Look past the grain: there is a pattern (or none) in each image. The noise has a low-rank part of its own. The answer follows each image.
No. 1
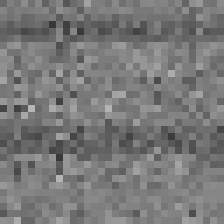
bands of rows
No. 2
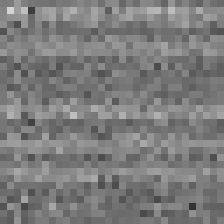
bands of rows
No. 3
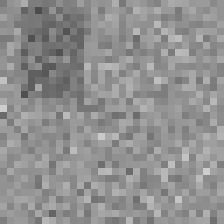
one block
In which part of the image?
top left
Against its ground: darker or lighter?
darker
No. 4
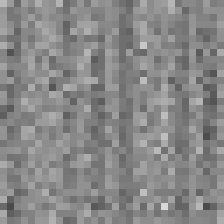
bands of columns
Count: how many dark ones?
6
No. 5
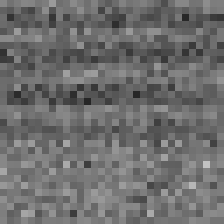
bands of rows
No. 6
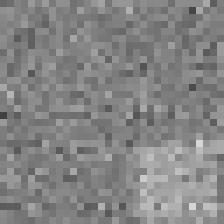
one block
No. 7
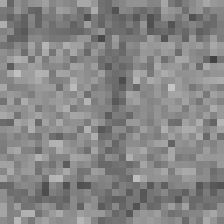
bands of rows crossing bands of columns
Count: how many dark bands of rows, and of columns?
2 and 1
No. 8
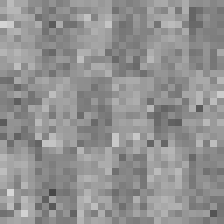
a checkerboard
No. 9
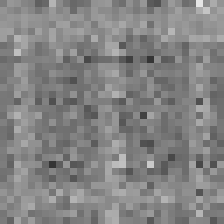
bands of rows crossing bands of columns
